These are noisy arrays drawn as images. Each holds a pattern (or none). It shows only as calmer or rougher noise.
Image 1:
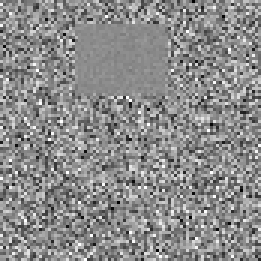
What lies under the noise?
one block
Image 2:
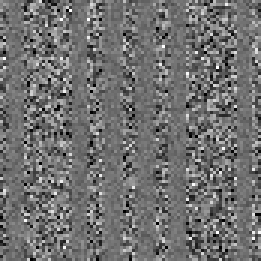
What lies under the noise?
bands of columns
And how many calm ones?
6
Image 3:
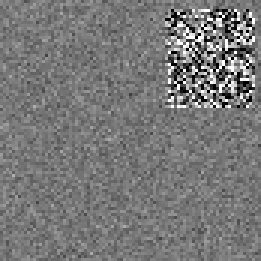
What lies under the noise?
one block
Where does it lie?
top right
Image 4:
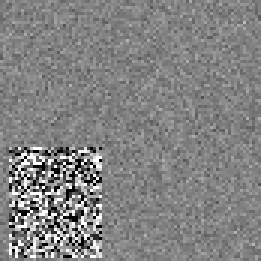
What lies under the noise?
one block
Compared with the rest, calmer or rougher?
rougher
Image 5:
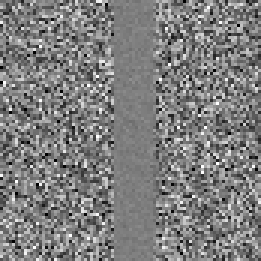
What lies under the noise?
one band of columns
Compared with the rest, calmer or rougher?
calmer
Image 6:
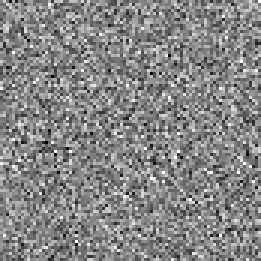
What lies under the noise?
only noise
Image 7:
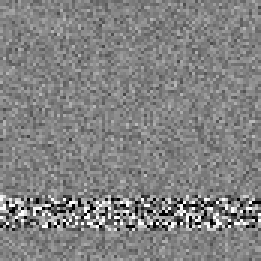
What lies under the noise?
one band of rows
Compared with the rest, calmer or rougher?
rougher
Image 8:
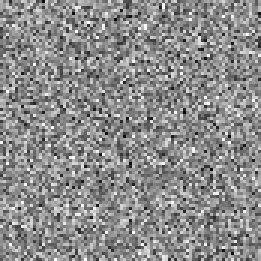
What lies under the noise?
only noise
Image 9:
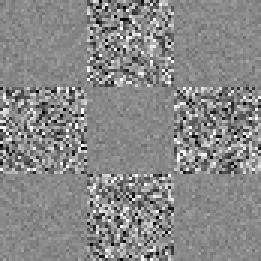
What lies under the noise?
a checkerboard
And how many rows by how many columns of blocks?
3 by 3
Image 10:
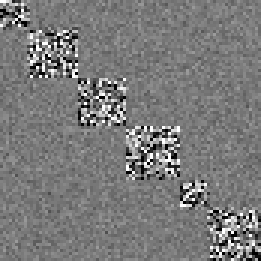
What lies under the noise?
blocks along the diagonal
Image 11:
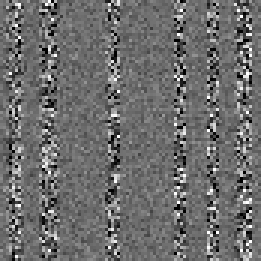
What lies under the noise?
bands of columns
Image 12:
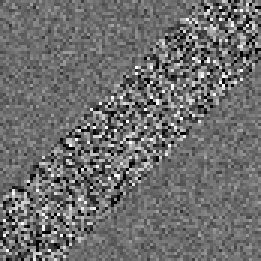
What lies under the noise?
a diagonal band
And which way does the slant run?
bottom left to top right
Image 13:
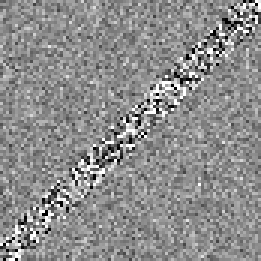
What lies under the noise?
a diagonal band
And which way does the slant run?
bottom left to top right
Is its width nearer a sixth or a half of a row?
a sixth
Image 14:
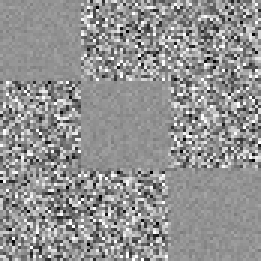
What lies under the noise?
blocks along the diagonal
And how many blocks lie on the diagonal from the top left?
3
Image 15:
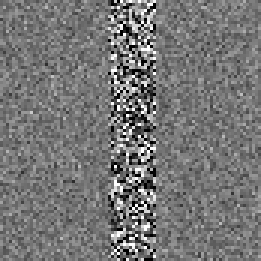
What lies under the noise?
one band of columns
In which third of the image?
middle
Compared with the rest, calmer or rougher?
rougher
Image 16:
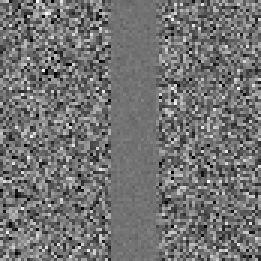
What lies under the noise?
one band of columns
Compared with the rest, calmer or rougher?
calmer
